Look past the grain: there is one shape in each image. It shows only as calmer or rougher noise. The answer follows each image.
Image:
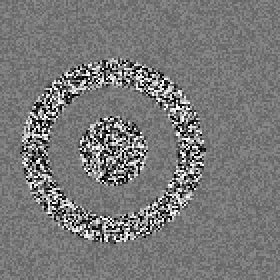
bullseye
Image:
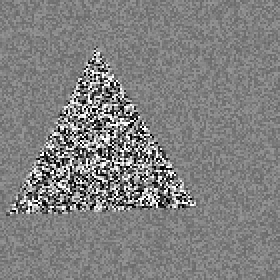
triangle
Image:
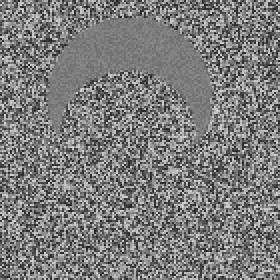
crescent
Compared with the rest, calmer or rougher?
calmer
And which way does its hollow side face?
down
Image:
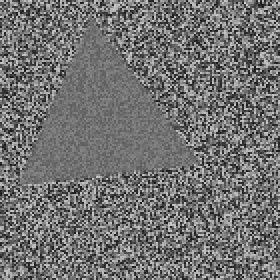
triangle
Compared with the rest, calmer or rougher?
calmer
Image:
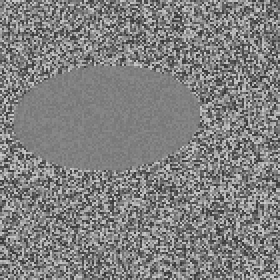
ellipse
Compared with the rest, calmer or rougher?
calmer
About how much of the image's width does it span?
two thirds
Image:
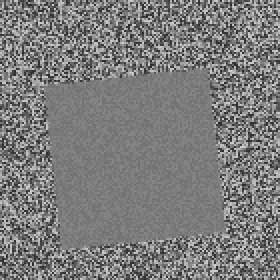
square
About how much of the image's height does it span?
two thirds
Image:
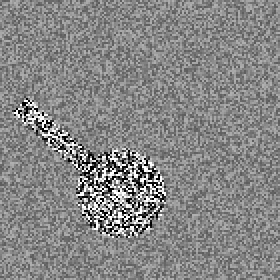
lollipop
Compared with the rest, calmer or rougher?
rougher
